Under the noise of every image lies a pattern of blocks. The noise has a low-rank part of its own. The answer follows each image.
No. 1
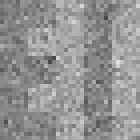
top and bottom mirror each other
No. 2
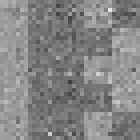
top and bottom mirror each other
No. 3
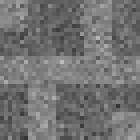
the same after a half turn
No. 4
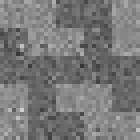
the same after a half turn
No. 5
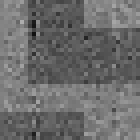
no symmetry
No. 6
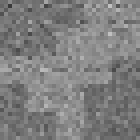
mirrored about the diagonal from the bottom left
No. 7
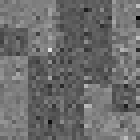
the same after a half turn
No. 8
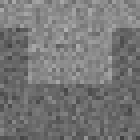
left and right mirror each other
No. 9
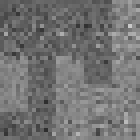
no symmetry
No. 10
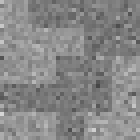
no symmetry
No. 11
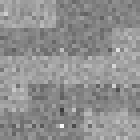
the same after a half turn
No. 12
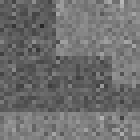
no symmetry
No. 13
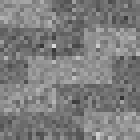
the same after a half turn
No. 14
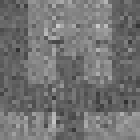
left and right mirror each other
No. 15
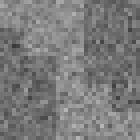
the same after a half turn
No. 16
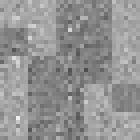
the same after a half turn
